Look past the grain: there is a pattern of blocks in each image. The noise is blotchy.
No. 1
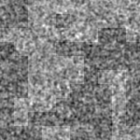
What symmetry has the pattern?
no symmetry
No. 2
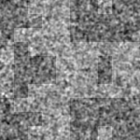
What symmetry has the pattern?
top and bottom mirror each other
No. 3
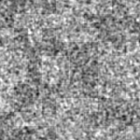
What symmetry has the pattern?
top and bottom mirror each other
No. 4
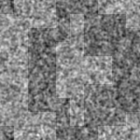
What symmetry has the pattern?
top and bottom mirror each other
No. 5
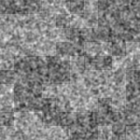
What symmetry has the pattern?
no symmetry
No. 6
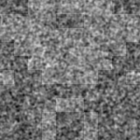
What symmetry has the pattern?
left and right mirror each other
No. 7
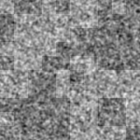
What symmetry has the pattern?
mirrored about the diagonal from the top left
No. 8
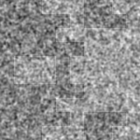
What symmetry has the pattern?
top and bottom mirror each other
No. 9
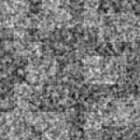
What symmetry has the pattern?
top and bottom mirror each other
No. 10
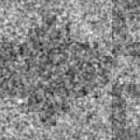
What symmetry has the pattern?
top and bottom mirror each other
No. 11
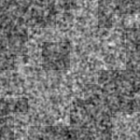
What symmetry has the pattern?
mirrored about the diagonal from the top left
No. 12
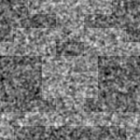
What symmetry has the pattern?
left and right mirror each other
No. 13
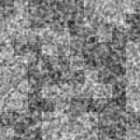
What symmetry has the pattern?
no symmetry
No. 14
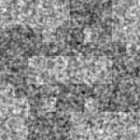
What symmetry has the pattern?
the same after a half turn
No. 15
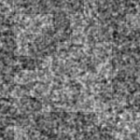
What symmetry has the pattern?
mirrored about the diagonal from the top left
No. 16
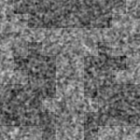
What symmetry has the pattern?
left and right mirror each other
